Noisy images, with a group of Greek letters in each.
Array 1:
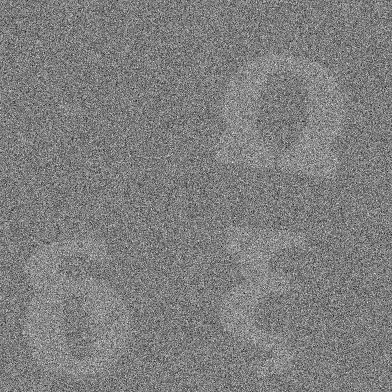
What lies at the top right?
omega
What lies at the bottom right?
xi
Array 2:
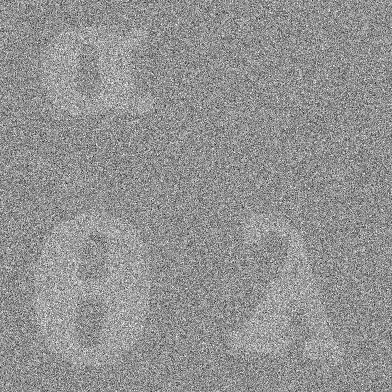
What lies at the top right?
nothing
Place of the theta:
bottom left
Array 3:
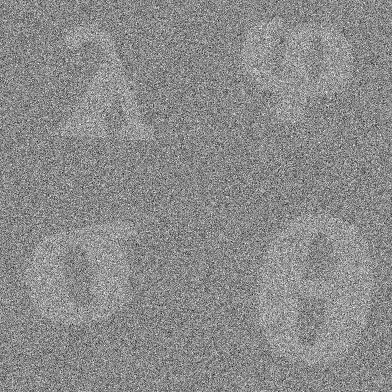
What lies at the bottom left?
sigma
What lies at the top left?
lambda
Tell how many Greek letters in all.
4
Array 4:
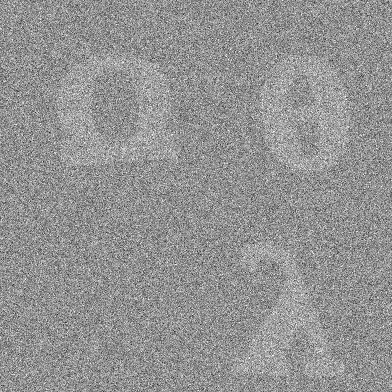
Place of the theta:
top right
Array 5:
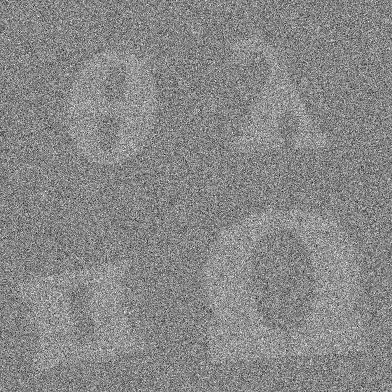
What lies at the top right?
lambda
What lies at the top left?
theta
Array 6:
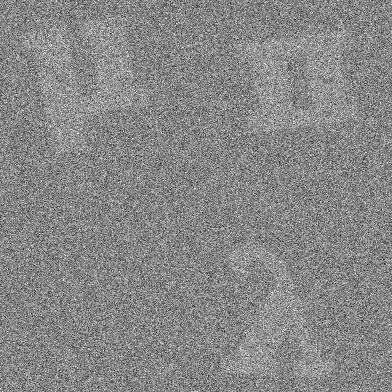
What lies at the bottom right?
lambda
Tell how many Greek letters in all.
3
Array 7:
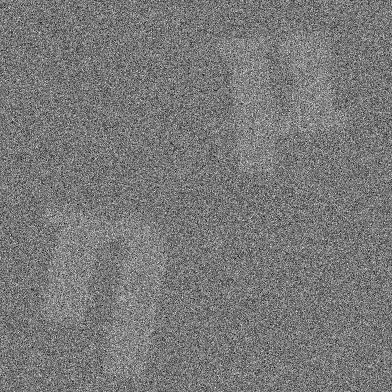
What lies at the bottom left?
eta
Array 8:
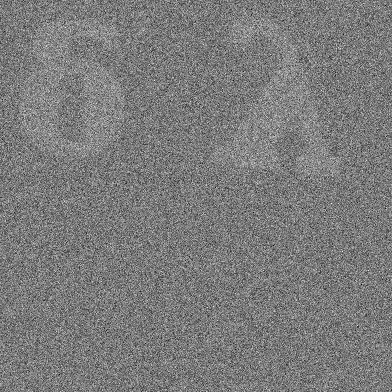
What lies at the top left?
delta
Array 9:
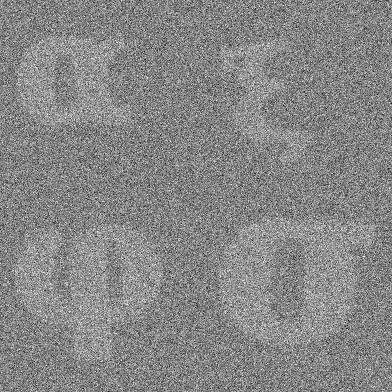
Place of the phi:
bottom left
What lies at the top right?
xi
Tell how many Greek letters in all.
4
